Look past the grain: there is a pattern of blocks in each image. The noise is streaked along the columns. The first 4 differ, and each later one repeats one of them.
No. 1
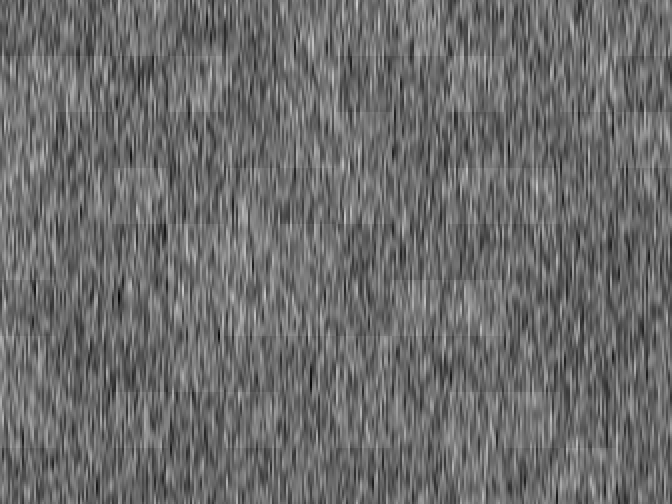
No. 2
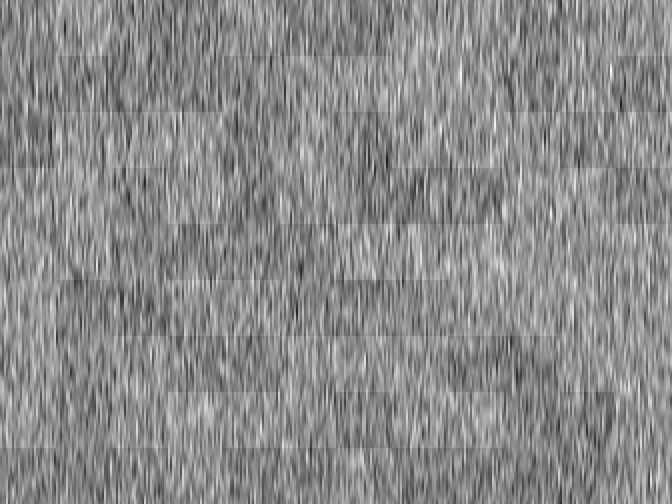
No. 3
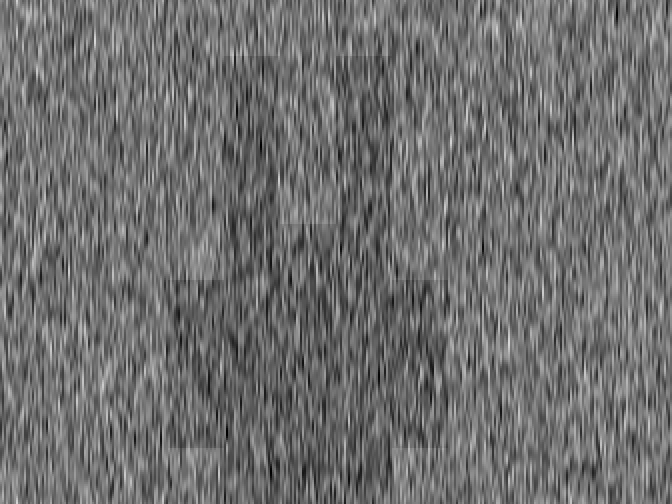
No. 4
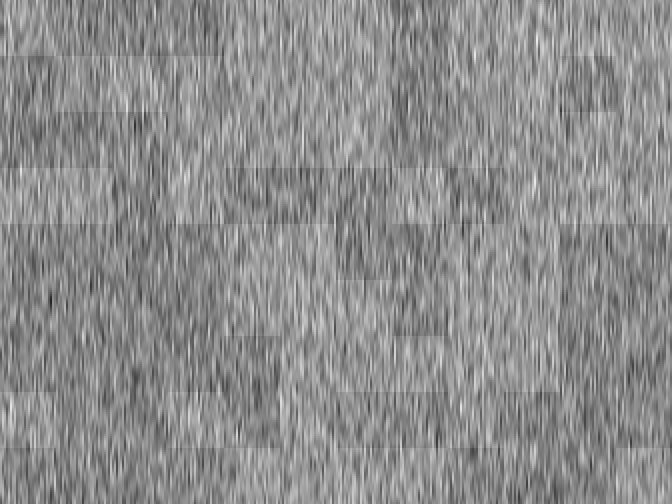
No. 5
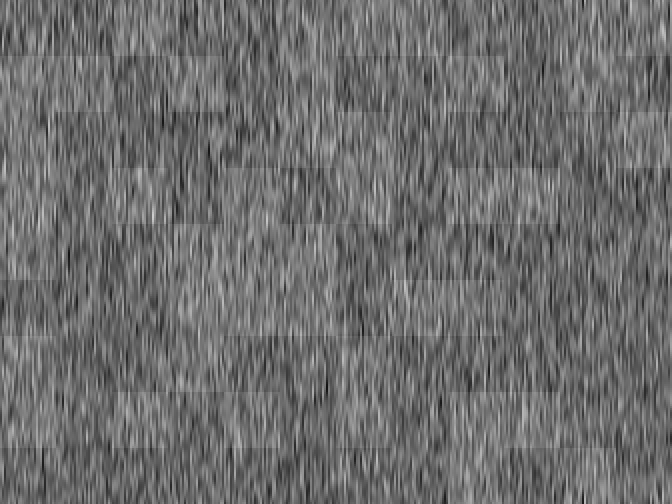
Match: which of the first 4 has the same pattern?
1
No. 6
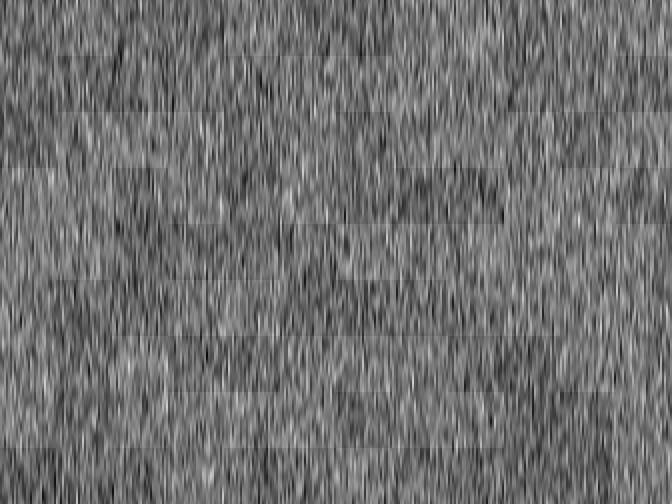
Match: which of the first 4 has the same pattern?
2
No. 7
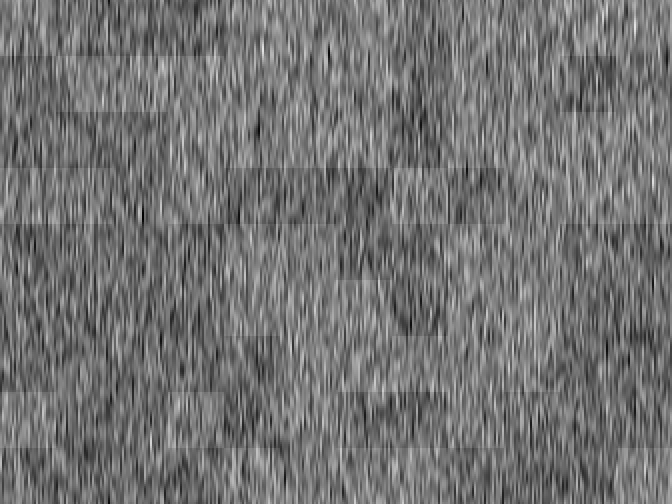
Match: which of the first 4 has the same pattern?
4
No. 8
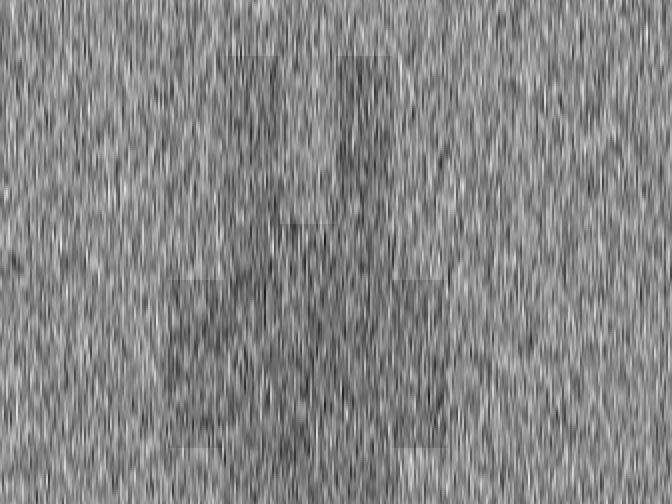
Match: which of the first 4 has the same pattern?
3
